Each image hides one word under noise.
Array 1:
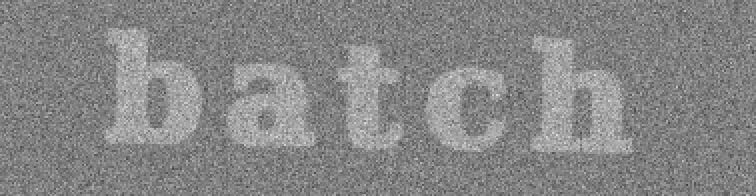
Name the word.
batch
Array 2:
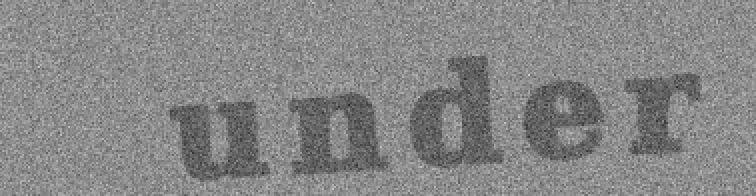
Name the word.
under
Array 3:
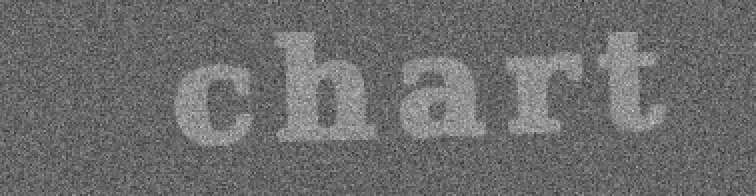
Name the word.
chart
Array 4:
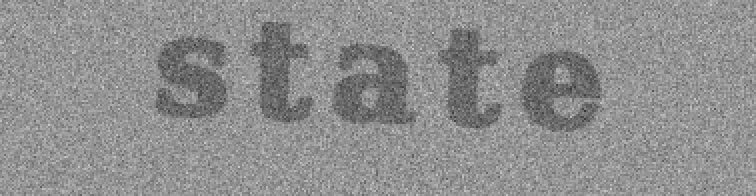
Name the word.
state
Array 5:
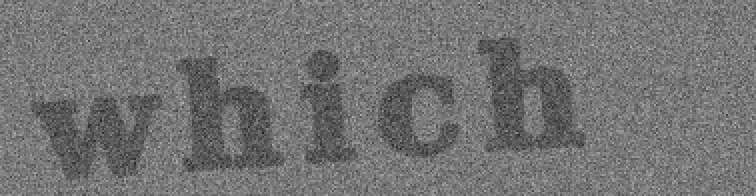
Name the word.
which
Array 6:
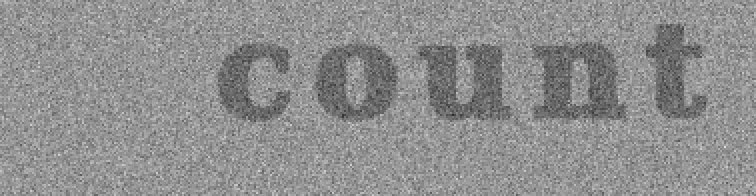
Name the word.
count
